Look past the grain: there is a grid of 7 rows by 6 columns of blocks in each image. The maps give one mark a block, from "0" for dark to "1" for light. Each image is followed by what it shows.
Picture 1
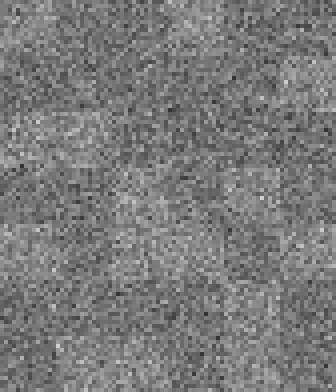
1 0 0 1 0 0
0 0 0 0 0 1
1 1 0 0 0 0
0 0 1 0 1 0
1 0 1 1 0 1
0 0 0 0 1 0
0 1 1 0 1 0
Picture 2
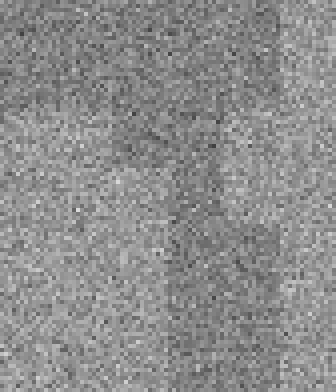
0 0 0 0 0 1
0 0 0 0 0 1
1 1 0 0 1 1
1 1 1 0 1 1
1 1 1 0 0 1
1 1 1 0 0 1
1 1 1 0 0 1
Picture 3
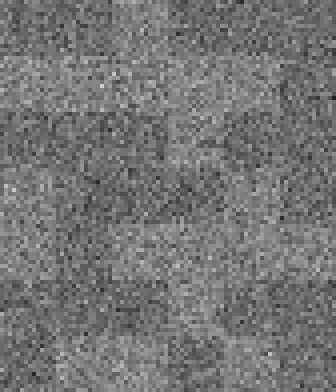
0 0 1 0 0 0
1 1 1 1 1 0
0 0 0 1 0 0
1 0 0 0 1 0
1 0 1 1 1 1
0 0 0 1 0 0
0 1 1 0 1 0
